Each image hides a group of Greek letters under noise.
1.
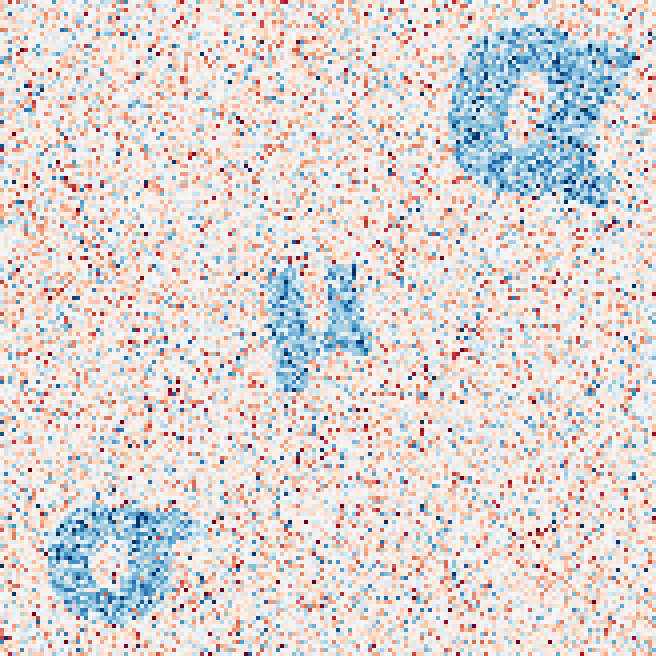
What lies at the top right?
alpha
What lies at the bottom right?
nothing
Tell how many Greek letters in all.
3
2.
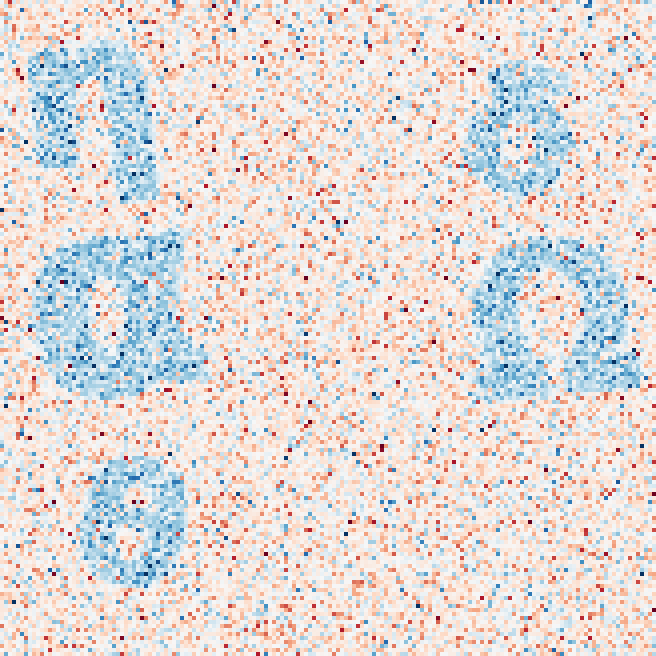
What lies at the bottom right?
nothing
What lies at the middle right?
omega
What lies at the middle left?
alpha
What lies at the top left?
eta
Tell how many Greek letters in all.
5
